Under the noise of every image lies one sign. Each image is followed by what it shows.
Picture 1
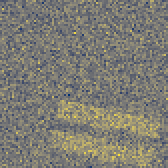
light equals sign
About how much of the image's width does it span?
two thirds
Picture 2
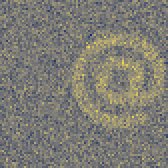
light at sign
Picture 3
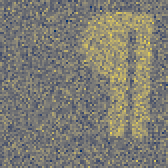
light pilcrow
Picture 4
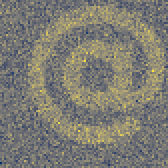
light at sign
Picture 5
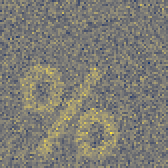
light percent sign
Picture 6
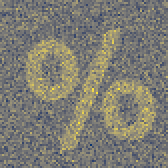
light percent sign
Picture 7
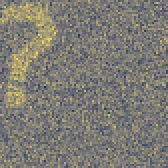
light question mark
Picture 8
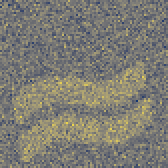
light approximately sign
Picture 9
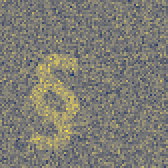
light section sign
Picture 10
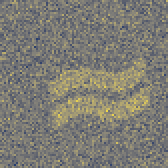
light approximately sign
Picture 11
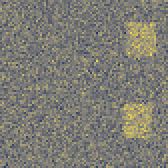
light colon
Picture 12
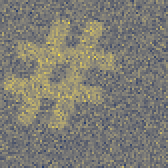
light hash sign
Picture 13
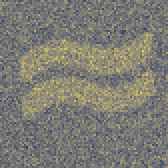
light approximately sign
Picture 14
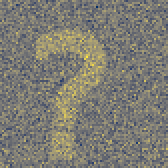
light question mark
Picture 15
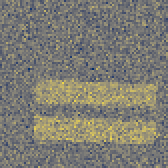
light equals sign
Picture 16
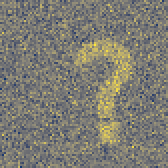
light question mark
